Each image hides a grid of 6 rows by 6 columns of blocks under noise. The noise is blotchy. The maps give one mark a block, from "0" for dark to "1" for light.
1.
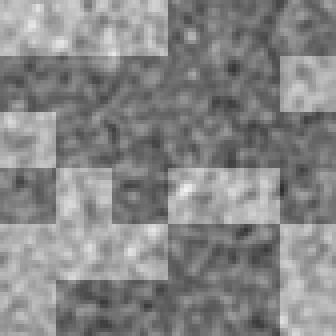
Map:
1 1 1 0 0 0
0 0 0 0 0 1
1 0 0 0 0 0
0 1 0 1 1 0
1 1 1 0 0 1
1 0 0 0 0 1
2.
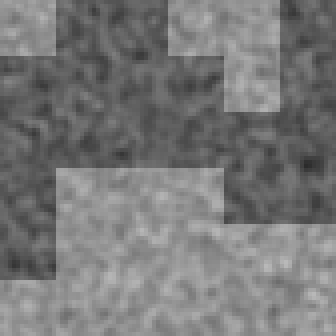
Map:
1 0 0 1 1 0
0 0 0 0 1 0
0 0 0 0 0 0
0 1 1 1 0 0
0 1 1 1 1 1
1 1 1 1 1 1
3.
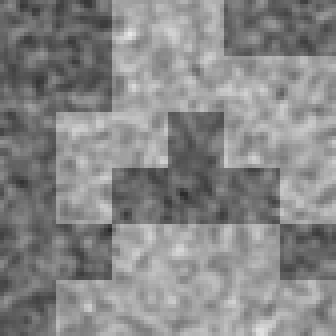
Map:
0 0 1 1 0 0
0 0 1 1 1 1
0 1 1 0 1 1
0 1 0 0 0 1
0 0 1 1 1 0
0 1 1 1 1 1
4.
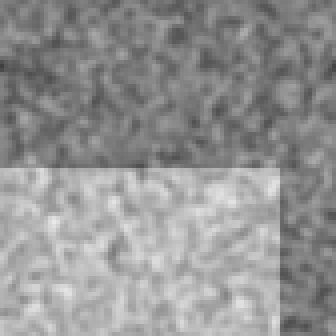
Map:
0 0 0 0 0 0
0 0 0 0 0 0
0 0 0 0 0 0
1 1 1 1 1 0
1 1 1 1 1 0
1 1 1 1 1 0
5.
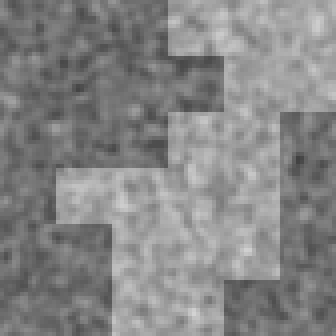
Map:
0 0 0 1 1 1
0 0 0 0 1 1
0 0 0 1 1 0
0 1 1 1 1 0
0 0 1 1 1 0
0 0 1 1 0 0
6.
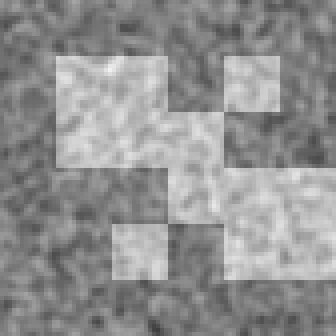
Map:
0 0 0 0 0 0
0 1 1 0 1 0
0 1 1 1 0 0
0 0 0 1 1 1
0 0 1 0 1 1
0 0 0 0 0 0
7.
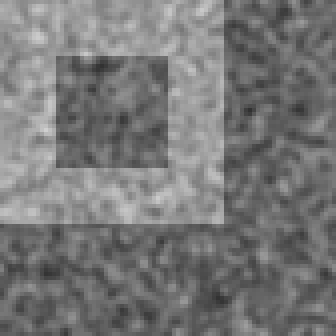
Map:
1 1 1 1 0 0
1 0 0 1 0 0
1 0 0 1 0 0
1 1 1 1 0 0
0 0 0 0 0 0
0 0 0 0 0 0
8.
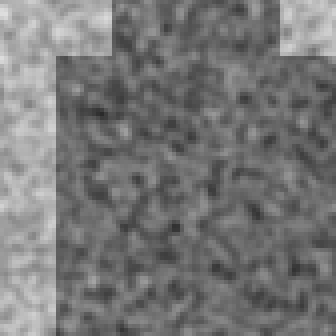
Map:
1 1 0 0 0 1
1 0 0 0 0 0
1 0 0 0 0 0
1 0 0 0 0 0
1 0 0 0 0 0
1 0 0 0 0 0
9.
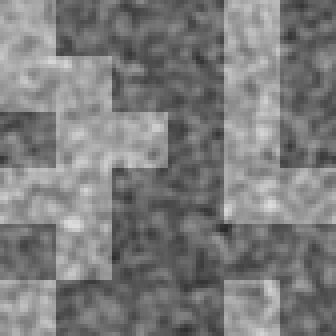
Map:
1 0 0 0 1 0
1 1 0 0 1 0
0 1 1 0 1 0
1 1 0 0 1 1
0 1 0 0 0 0
1 0 0 0 1 0
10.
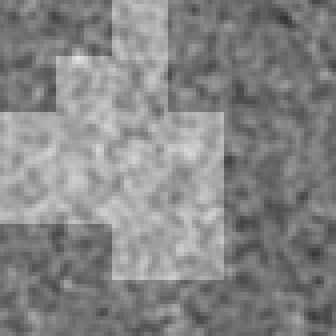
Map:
0 0 1 0 0 0
0 1 1 0 0 0
1 1 1 1 0 0
1 1 1 1 0 0
0 0 1 1 0 0
0 0 0 0 0 0
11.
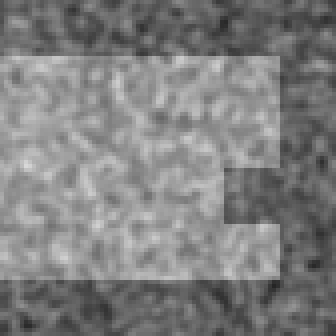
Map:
0 0 0 0 0 0
1 1 1 1 1 0
1 1 1 1 1 0
1 1 1 1 0 0
1 1 1 1 1 0
0 0 0 0 0 0
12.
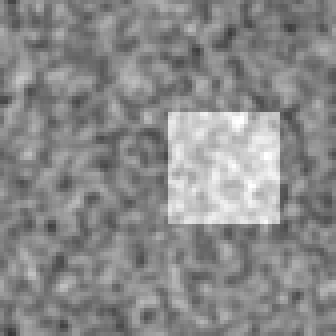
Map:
0 0 0 0 0 0
0 0 0 0 0 0
0 0 0 1 1 0
0 0 0 1 1 0
0 0 0 0 0 0
0 0 0 0 0 0
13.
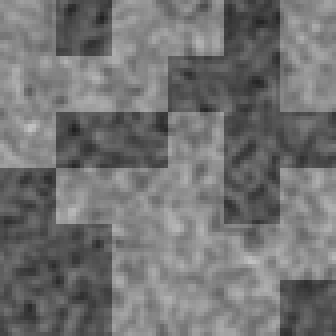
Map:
1 0 1 1 0 1
1 1 1 0 0 1
1 0 0 1 0 0
0 1 1 1 0 1
0 0 1 1 1 1
0 0 1 1 1 0
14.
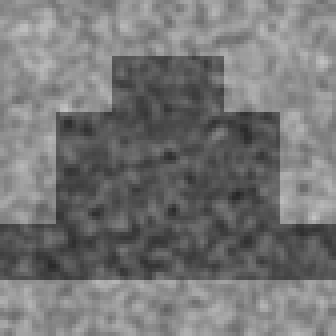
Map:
1 1 1 1 1 1
1 1 0 0 1 1
1 0 0 0 0 1
1 0 0 0 0 1
0 0 0 0 0 0
1 1 1 1 1 1
